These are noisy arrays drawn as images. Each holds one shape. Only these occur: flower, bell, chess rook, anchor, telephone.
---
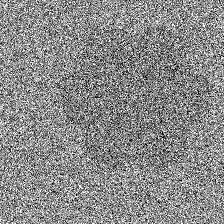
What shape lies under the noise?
flower
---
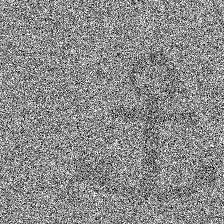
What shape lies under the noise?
anchor
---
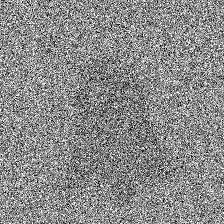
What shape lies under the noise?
bell
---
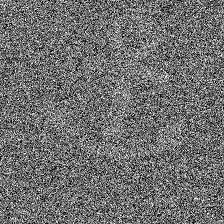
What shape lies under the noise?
anchor
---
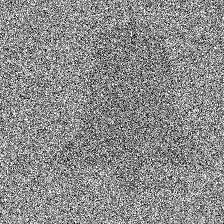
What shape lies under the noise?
bell
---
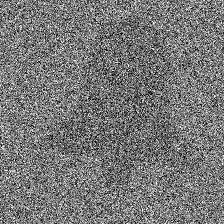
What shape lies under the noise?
bell
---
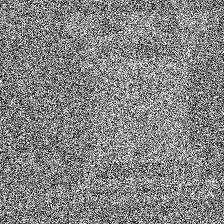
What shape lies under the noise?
chess rook
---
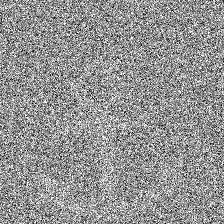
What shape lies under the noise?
anchor
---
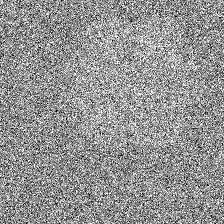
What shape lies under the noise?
flower
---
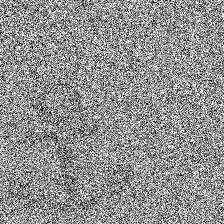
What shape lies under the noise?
anchor
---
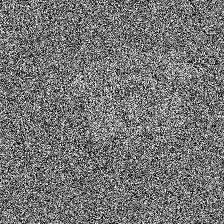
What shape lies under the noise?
telephone
